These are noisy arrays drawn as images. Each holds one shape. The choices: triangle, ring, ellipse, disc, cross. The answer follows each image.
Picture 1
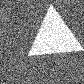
triangle
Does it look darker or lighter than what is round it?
lighter
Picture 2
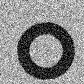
ring
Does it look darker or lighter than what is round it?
darker
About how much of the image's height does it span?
two thirds
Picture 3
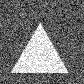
triangle
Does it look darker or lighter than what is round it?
lighter
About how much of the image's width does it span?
two thirds
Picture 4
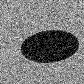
ellipse
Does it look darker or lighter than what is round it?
darker
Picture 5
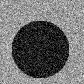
disc
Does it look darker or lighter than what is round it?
darker
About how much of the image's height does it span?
two thirds
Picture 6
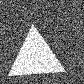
triangle
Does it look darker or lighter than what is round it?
lighter
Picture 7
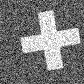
cross
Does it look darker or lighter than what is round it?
lighter
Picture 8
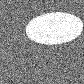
ellipse
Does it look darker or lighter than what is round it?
lighter
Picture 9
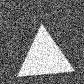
triangle
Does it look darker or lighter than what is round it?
lighter
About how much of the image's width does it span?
two thirds
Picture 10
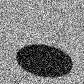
ellipse
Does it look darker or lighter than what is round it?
darker
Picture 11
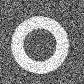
ring
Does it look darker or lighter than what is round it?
lighter
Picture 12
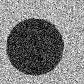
disc
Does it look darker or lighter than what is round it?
darker
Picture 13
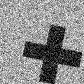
cross
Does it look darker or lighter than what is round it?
darker
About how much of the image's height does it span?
two thirds
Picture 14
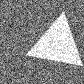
triangle
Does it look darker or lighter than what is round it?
lighter
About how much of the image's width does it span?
two thirds
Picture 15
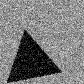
triangle
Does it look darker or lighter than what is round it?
darker
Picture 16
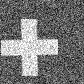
cross
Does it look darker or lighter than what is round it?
lighter
